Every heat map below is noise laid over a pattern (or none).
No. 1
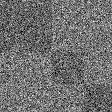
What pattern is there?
blocks along the diagonal
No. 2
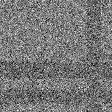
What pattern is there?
bands of rows crossing bands of columns
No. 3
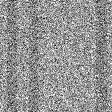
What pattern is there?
bands of columns
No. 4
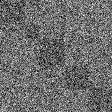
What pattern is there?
blocks along the diagonal
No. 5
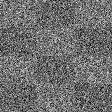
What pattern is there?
a checkerboard
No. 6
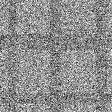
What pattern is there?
bands of rows crossing bands of columns
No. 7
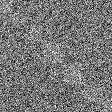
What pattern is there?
blocks along the diagonal
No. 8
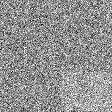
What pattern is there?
one block
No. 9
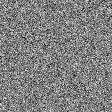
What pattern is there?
only noise
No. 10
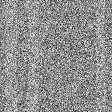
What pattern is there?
bands of columns
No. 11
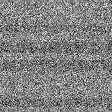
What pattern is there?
bands of rows
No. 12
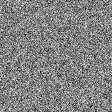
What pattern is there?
only noise
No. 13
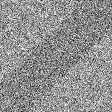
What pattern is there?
a diagonal band
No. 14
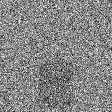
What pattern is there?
one block
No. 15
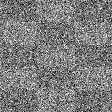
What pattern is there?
a checkerboard
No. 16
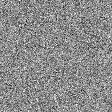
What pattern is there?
only noise
